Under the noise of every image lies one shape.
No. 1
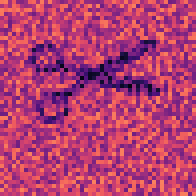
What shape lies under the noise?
pair of scissors
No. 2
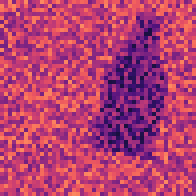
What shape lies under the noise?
bottle
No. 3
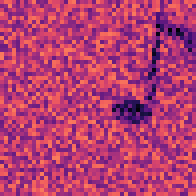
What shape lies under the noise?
musical note
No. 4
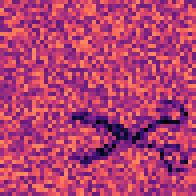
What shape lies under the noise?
pair of scissors
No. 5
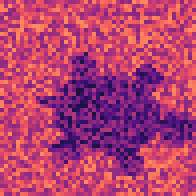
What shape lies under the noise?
turtle
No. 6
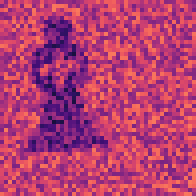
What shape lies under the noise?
chess bishop
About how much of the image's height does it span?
two thirds
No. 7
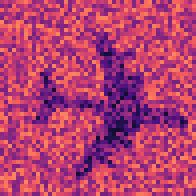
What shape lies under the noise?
airplane
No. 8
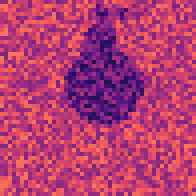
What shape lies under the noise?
pear
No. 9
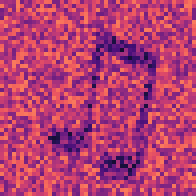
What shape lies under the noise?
pair of musical notes
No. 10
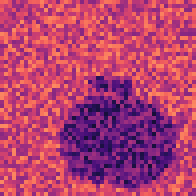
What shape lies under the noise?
apple
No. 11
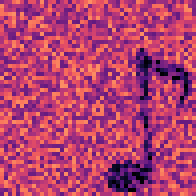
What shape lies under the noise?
musical note
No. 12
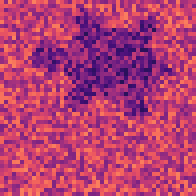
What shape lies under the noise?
turtle
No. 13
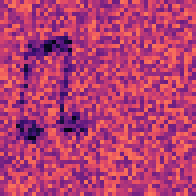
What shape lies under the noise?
pair of musical notes
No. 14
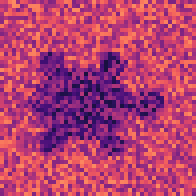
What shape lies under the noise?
turtle
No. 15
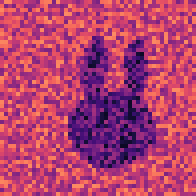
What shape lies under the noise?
rabbit's head
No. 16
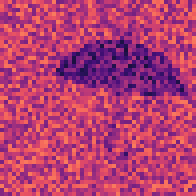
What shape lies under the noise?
umbrella
